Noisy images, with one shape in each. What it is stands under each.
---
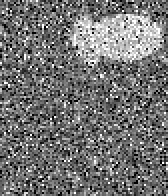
footprint
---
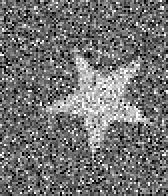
star
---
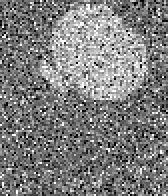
apple
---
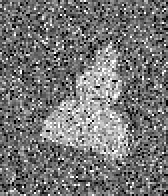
chess pawn
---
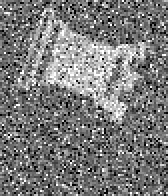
chess rook
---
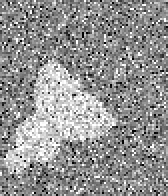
chess pawn
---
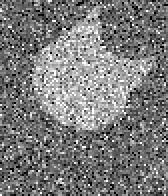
cat's head
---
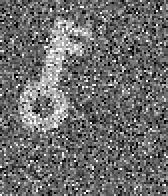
key
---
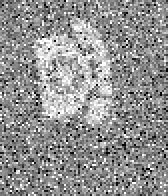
telephone
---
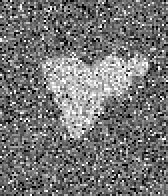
chess pawn
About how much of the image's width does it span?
two thirds
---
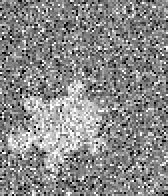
turtle
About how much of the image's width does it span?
two thirds
